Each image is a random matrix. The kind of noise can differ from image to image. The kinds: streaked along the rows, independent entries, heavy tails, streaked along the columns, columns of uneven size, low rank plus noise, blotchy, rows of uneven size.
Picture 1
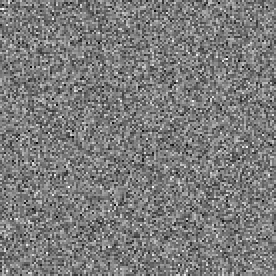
independent entries
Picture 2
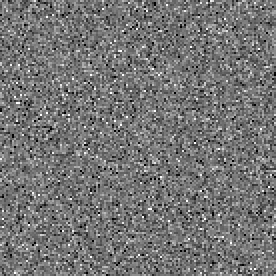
heavy tails
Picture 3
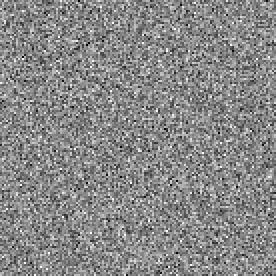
independent entries
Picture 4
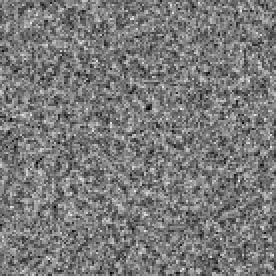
blotchy
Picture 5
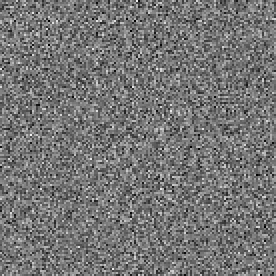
low rank plus noise
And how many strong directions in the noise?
five to eight
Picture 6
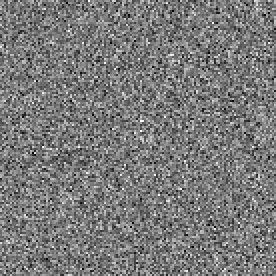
low rank plus noise
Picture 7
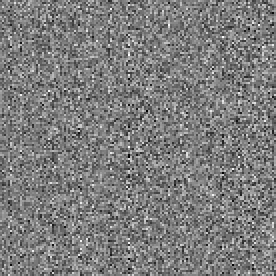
columns of uneven size
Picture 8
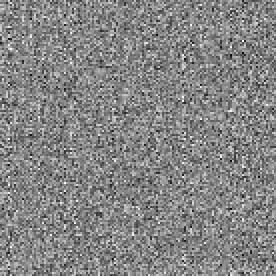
columns of uneven size
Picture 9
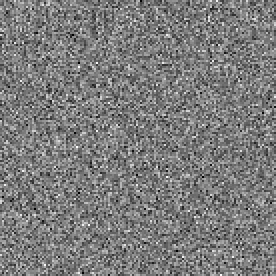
low rank plus noise
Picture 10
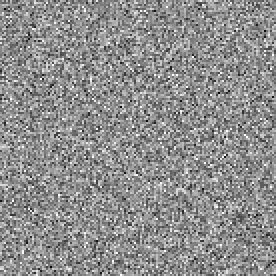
independent entries
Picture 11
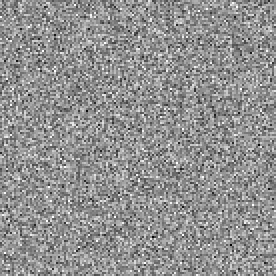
independent entries
